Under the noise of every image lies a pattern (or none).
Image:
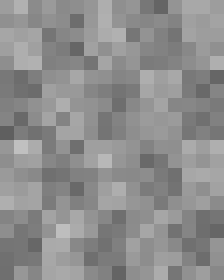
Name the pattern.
a checkerboard
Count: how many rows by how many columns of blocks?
4 by 5
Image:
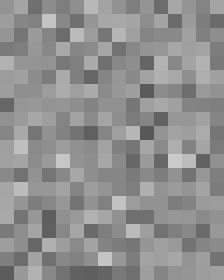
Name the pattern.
only noise
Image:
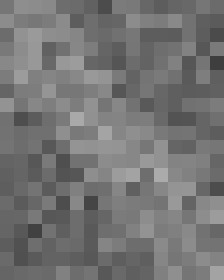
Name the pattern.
a diagonal band
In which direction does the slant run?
top left to bottom right
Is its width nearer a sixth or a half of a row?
a half
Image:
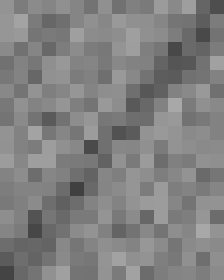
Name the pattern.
a diagonal band
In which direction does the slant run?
bottom left to top right
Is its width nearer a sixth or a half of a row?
a sixth
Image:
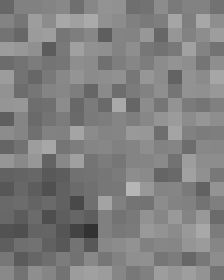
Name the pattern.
one block
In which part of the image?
bottom left
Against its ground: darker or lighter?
darker
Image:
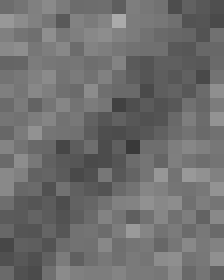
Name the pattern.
a diagonal band
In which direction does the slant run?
bottom left to top right
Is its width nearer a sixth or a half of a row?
a half
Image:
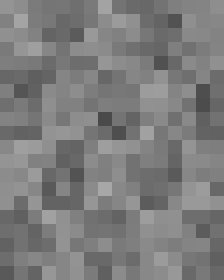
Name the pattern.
a checkerboard
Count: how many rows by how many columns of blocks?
4 by 5
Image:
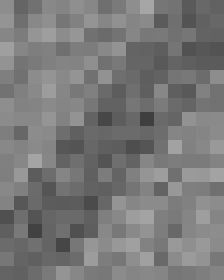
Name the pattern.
a diagonal band
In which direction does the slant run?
bottom left to top right
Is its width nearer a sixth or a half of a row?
a half
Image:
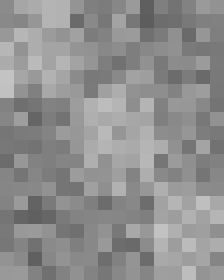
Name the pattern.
blocks along the diagonal
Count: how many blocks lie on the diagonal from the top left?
3
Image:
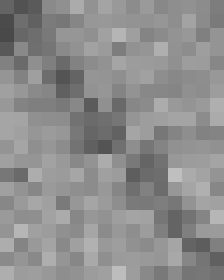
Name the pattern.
blocks along the diagonal
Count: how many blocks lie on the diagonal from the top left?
6
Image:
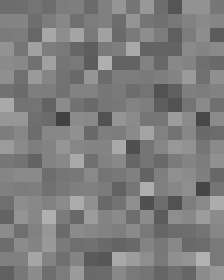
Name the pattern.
only noise
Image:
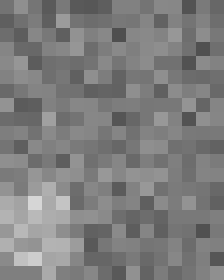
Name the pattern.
one block
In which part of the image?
bottom left
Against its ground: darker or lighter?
lighter
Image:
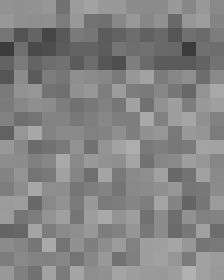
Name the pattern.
one band of rows
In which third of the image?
top
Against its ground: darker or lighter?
darker
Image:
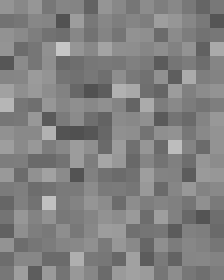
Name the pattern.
only noise
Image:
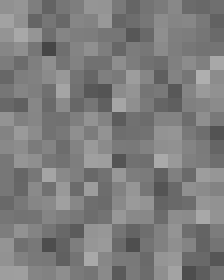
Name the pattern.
a checkerboard
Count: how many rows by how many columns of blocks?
5 by 6
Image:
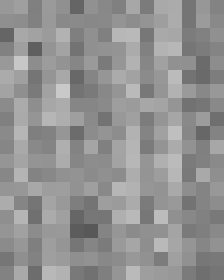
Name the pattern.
bands of columns
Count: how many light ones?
4
